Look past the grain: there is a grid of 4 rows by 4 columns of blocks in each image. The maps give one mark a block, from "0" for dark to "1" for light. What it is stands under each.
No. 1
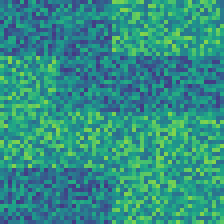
0 0 1 1
1 0 0 0
1 1 1 1
0 0 1 1
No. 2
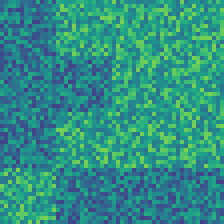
0 1 1 1
0 0 1 1
0 1 1 1
1 0 0 0
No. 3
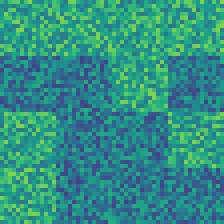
1 1 1 1
0 0 1 0
1 0 0 1
1 0 0 0
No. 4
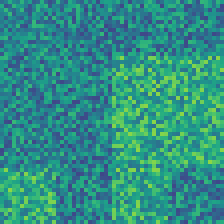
0 0 0 0
0 0 1 1
0 0 1 1
1 0 1 0
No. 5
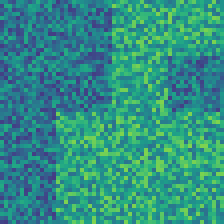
0 0 1 1
0 0 1 0
0 1 1 1
0 1 1 1
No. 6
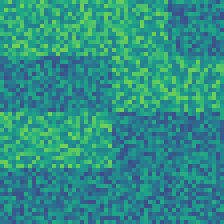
1 1 1 0
0 0 1 1
1 1 0 0
0 0 0 0
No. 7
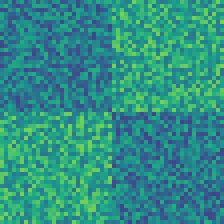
0 0 1 1
0 0 1 1
1 1 0 0
1 1 0 0
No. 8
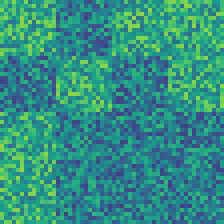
1 0 1 1
0 1 0 1
1 0 0 0
1 0 0 0
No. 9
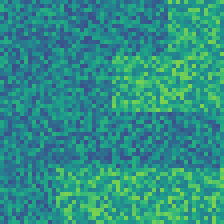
0 0 0 1
0 0 1 1
0 0 0 0
0 1 1 1
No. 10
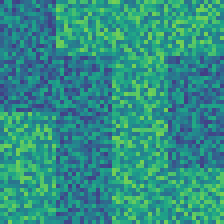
0 1 1 1
0 0 1 0
1 0 1 0
1 0 1 1
